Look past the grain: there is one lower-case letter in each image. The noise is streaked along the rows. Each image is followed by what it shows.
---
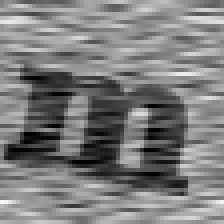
dark m
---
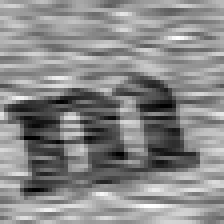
dark m
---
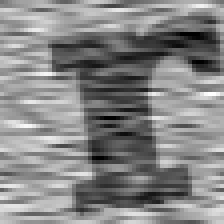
dark r
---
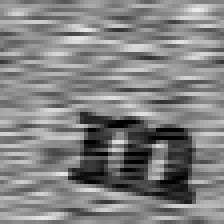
dark m
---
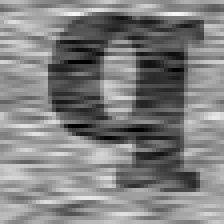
dark q
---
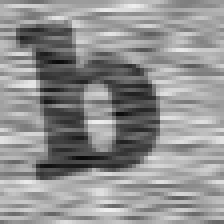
dark b
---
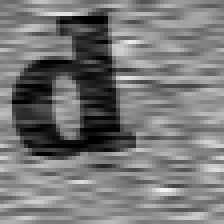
dark d
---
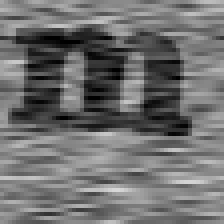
dark m
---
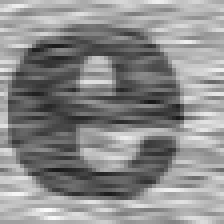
dark e
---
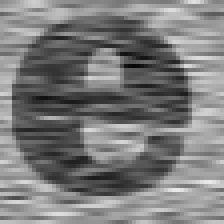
dark e
